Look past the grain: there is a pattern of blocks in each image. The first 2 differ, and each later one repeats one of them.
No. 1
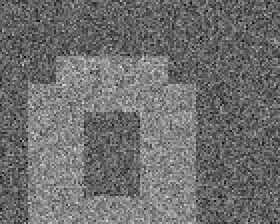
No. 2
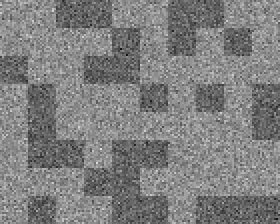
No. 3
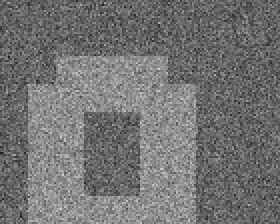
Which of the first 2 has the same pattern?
1
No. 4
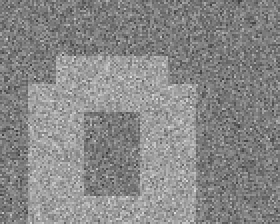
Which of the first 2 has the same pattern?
1
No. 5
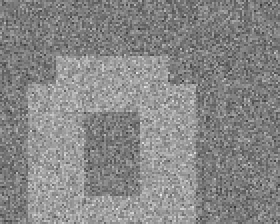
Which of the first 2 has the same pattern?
1
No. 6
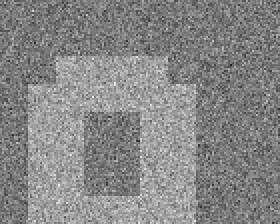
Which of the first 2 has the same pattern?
1
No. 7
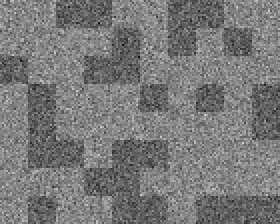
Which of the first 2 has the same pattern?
2
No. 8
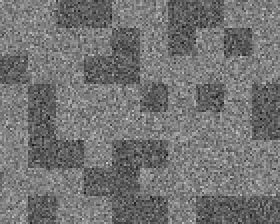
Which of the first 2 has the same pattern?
2
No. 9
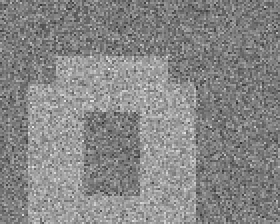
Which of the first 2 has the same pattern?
1
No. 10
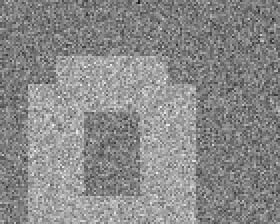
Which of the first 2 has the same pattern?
1
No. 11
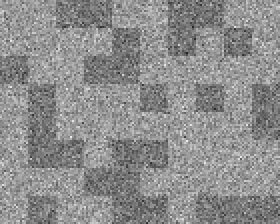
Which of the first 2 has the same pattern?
2
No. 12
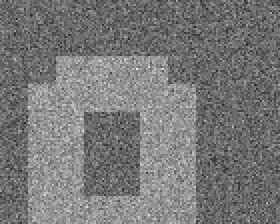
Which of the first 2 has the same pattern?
1
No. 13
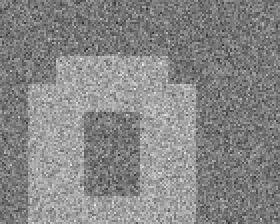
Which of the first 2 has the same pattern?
1
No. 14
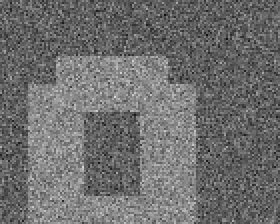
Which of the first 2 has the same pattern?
1
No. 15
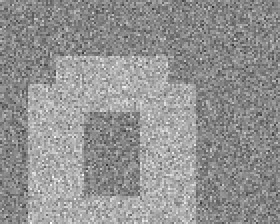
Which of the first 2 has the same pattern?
1
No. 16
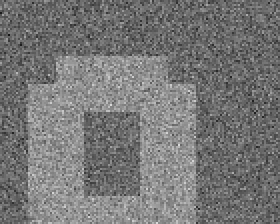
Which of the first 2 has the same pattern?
1
